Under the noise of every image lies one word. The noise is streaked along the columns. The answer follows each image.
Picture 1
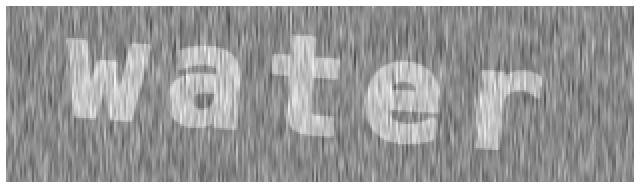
water
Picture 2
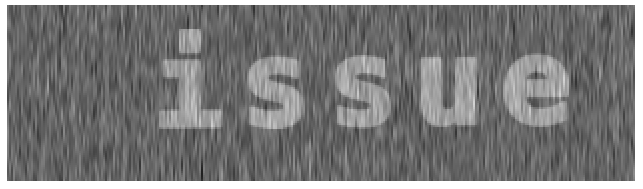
issue
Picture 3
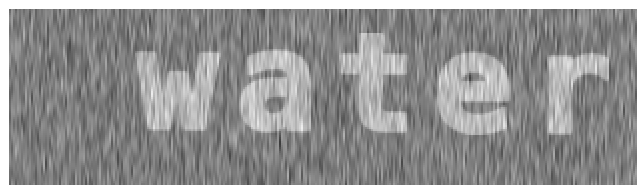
water
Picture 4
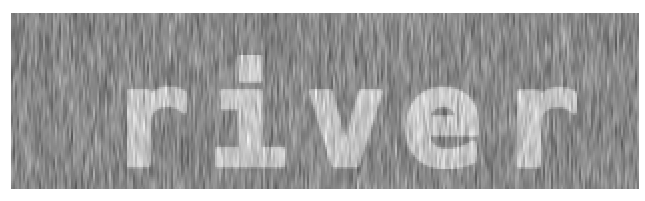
river
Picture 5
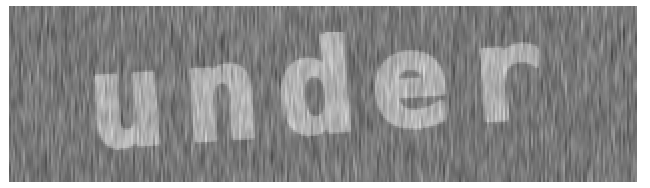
under
